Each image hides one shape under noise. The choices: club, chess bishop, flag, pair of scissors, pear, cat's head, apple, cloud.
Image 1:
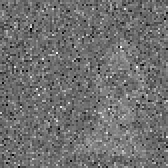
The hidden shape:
chess bishop
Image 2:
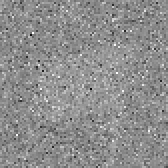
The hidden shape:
flag
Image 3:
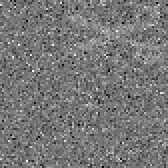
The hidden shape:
pair of scissors
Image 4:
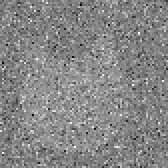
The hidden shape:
cat's head
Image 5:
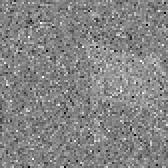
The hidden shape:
flag
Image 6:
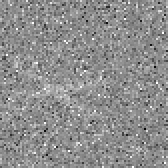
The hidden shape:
pair of scissors
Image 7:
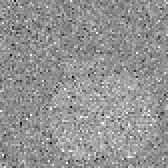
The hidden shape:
apple
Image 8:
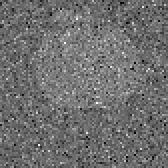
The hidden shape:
apple
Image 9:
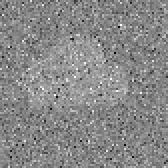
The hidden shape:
cloud
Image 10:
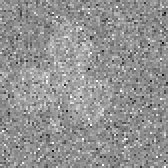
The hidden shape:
club
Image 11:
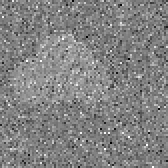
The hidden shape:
cloud
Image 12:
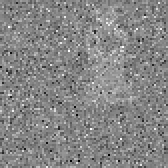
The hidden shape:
chess bishop
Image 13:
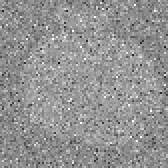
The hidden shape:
apple
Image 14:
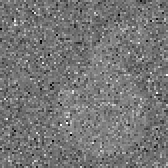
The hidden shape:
pear
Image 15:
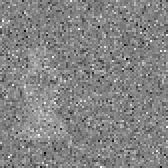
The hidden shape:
chess bishop
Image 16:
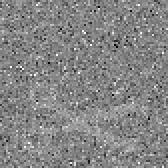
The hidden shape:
pair of scissors
